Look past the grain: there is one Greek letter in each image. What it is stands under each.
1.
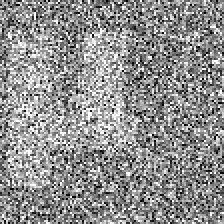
mu
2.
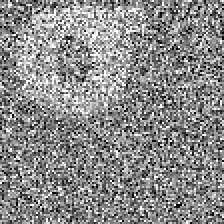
sigma
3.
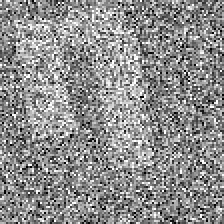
eta
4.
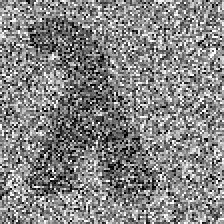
lambda
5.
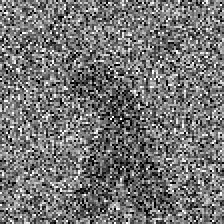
lambda
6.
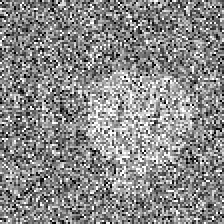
phi
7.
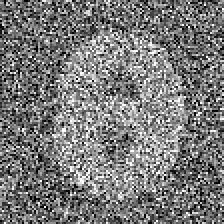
theta
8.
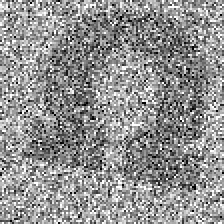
omega
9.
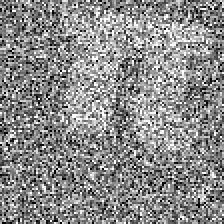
pi
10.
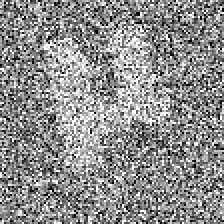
mu
